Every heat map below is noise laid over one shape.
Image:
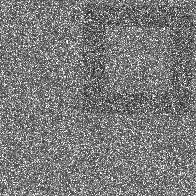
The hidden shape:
square frame
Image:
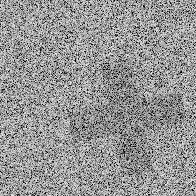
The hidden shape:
cross
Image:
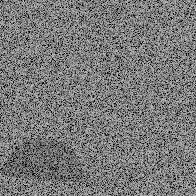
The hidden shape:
half disc
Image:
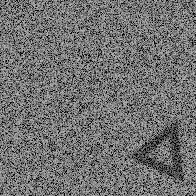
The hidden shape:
triangle frame
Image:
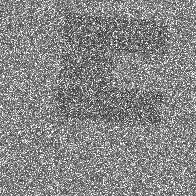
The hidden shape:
square with a notch
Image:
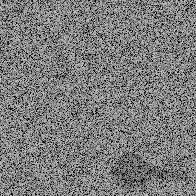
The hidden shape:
lollipop
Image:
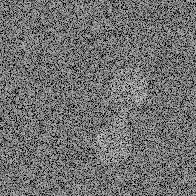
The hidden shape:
dumbbell
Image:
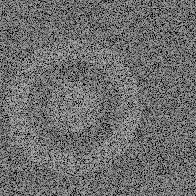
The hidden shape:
bullseye
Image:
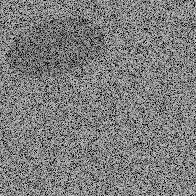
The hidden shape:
ellipse
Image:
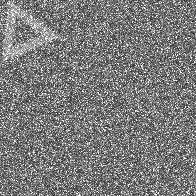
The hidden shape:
triangle frame
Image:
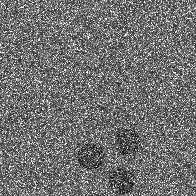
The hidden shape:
three dots
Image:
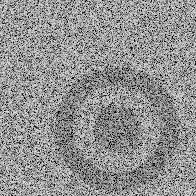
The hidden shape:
bullseye
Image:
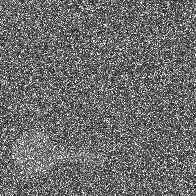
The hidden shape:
lollipop
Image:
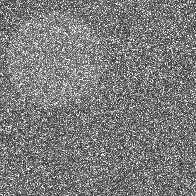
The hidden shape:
disc
